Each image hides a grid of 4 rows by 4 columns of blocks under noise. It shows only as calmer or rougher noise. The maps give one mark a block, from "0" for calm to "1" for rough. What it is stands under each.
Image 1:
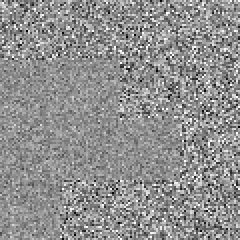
1111
0011
0001
0111
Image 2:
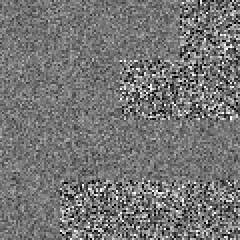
0001
0011
0000
0111
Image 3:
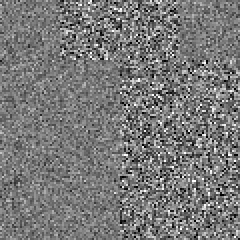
0110
0011
0011
0011
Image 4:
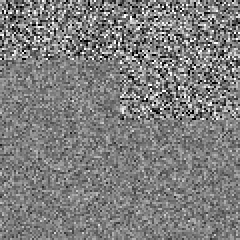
1111
0011
0000
0000
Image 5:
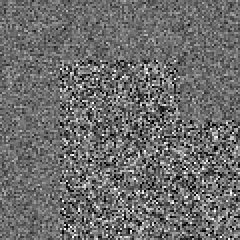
0000
0110
0111
0111
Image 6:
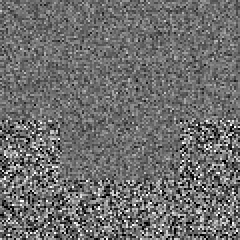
0000
0000
1001
1111
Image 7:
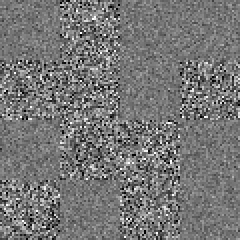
0100
1101
0110
1010
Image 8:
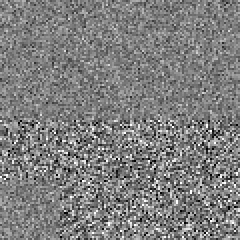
0000
0000
1111
0111
